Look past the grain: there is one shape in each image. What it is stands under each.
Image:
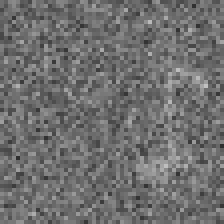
musical note
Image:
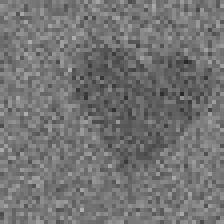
heart
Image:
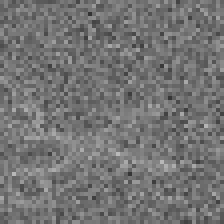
pair of scissors
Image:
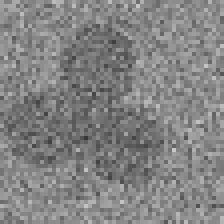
club
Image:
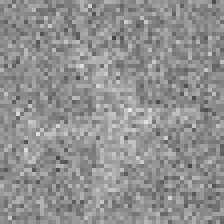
airplane
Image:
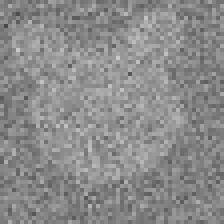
bear's head
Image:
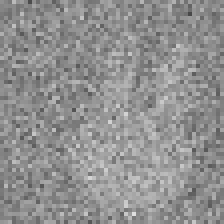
rabbit's head
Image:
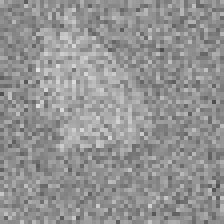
chess knight
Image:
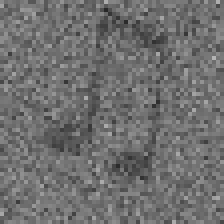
pair of musical notes
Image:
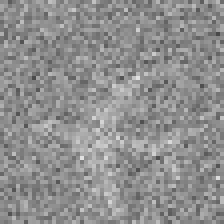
airplane
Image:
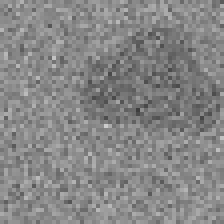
cloud
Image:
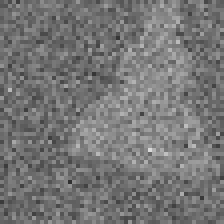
chess pawn
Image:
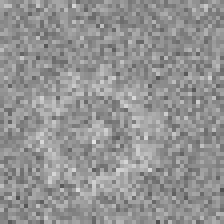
gear
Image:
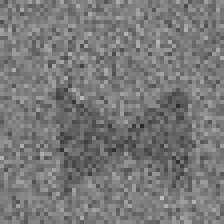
bow tie
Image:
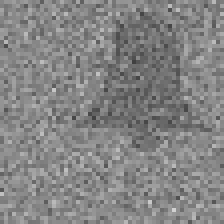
bell
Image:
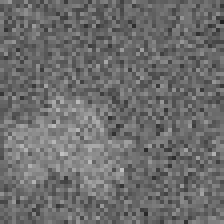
car
